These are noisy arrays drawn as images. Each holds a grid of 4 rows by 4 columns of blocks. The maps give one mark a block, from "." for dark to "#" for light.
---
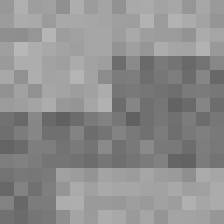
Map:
# # # #
# # . .
. . . .
. # # #
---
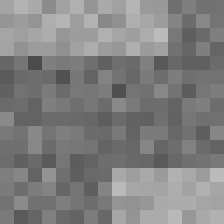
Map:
# # # .
. . . .
. . . .
. . # #
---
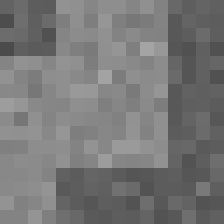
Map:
. # # .
# # # .
# # # .
# . . .
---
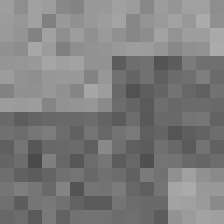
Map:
# # # #
# # . .
. . . .
. . . #
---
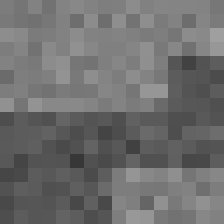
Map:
# # # #
# # # .
. . . .
. . # #
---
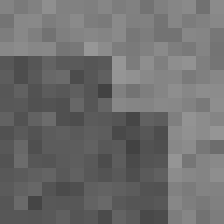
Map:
# # # #
. . # #
. . . #
. . . #
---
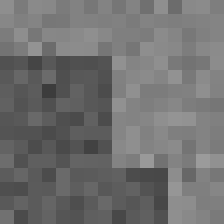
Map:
# # # #
. . # #
. . # #
. . . #
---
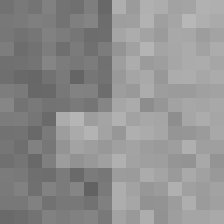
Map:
. . # #
. . # #
. # # #
. . # #
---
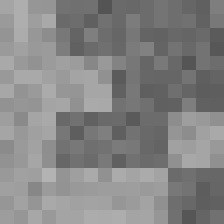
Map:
# . . .
# # . .
# . . #
# # # .
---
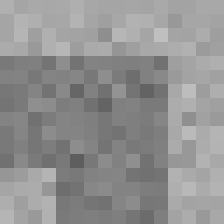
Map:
# # # #
. . . #
. . . #
# . . #
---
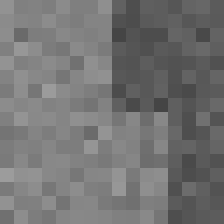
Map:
# # . .
# # . .
# # # .
# # # .
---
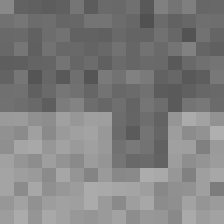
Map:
. . . .
. . . .
# # . #
# # # #
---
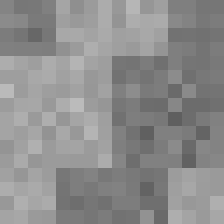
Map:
. # # .
# # . .
# # . .
# . . #
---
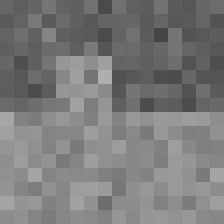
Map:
. . . .
. # . .
# # # #
# # # #
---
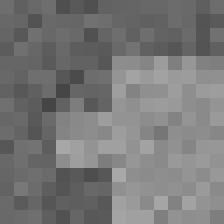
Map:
. . . .
. . # #
. # # #
. . # #
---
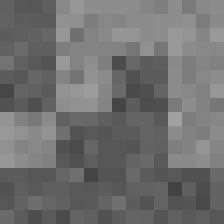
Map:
. # # #
. # . #
# . . #
. . . .
